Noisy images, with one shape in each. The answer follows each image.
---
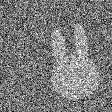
light rabbit's head
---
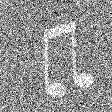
light pair of musical notes
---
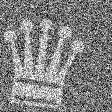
light chess queen
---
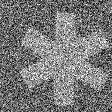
light asterisk
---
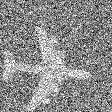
light airplane
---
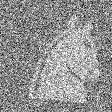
light chess knight
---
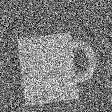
light cup
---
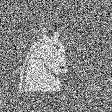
light chess knight
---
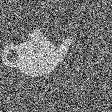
light teapot
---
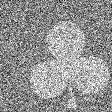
light club
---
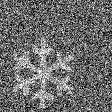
light snowflake
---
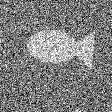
light fish
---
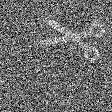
light pair of scissors
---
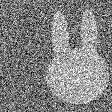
light rabbit's head
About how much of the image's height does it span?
nearly all
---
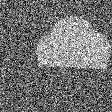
light cloud
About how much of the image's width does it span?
two thirds
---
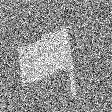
light flag
